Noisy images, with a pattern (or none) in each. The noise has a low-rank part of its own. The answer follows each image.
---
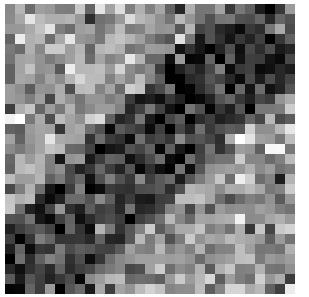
a diagonal band
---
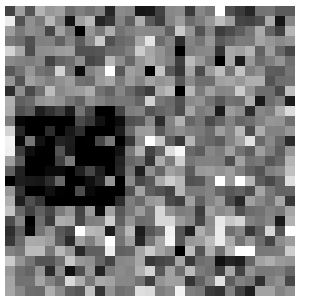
one block
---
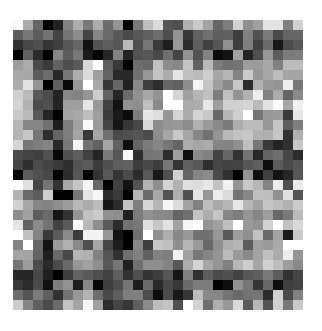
bands of rows crossing bands of columns
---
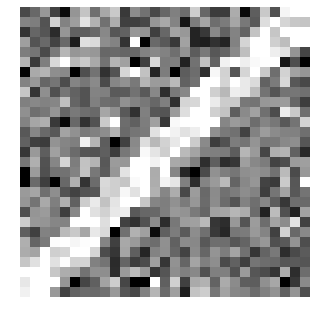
a diagonal band
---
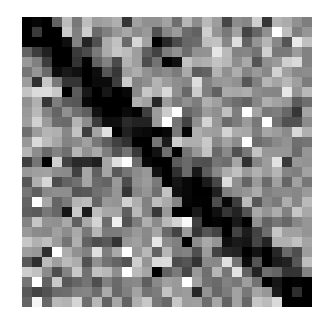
a diagonal band
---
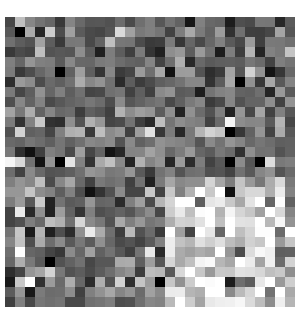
one block
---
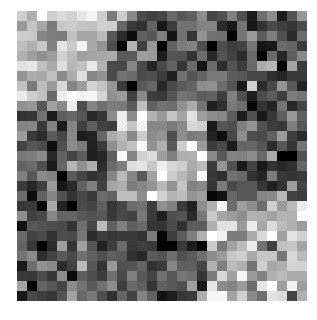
blocks along the diagonal
